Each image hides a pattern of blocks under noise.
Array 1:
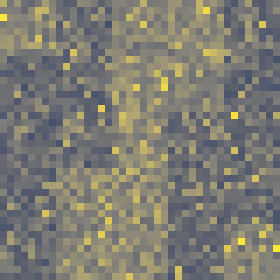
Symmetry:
the same after a half turn
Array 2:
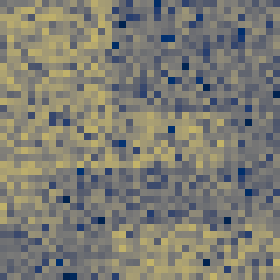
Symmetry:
no symmetry
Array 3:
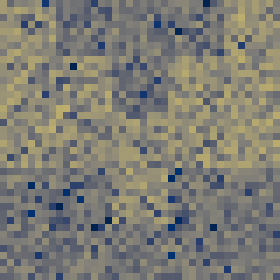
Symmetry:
left and right mirror each other
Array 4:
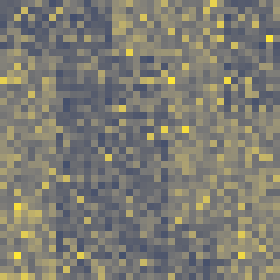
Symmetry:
no symmetry
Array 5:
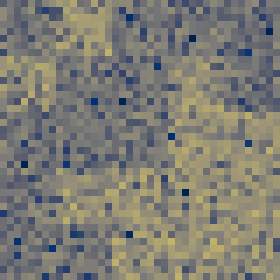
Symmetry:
mirrored about the diagonal from the top left
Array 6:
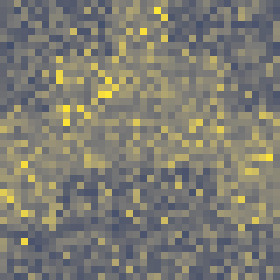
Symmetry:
left and right mirror each other
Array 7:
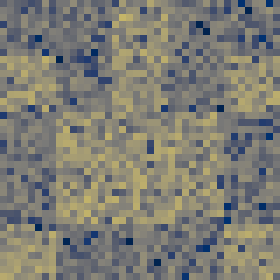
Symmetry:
left and right mirror each other
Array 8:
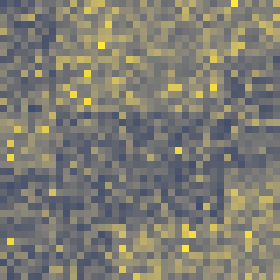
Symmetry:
no symmetry
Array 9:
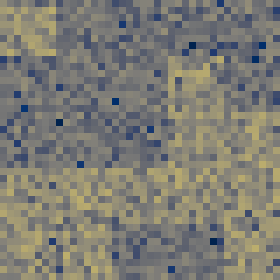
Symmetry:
no symmetry
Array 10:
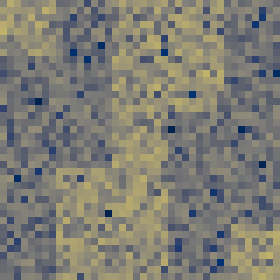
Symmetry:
the same after a half turn
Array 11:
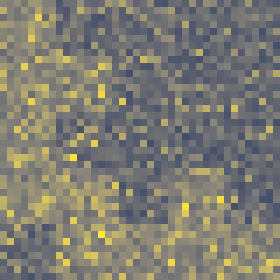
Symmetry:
mirrored about the diagonal from the bottom left
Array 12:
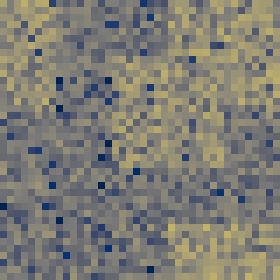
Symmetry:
mirrored about the diagonal from the bottom left
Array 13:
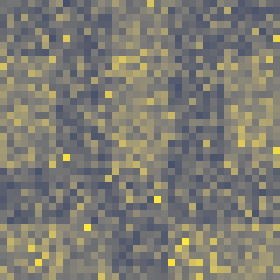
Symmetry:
left and right mirror each other
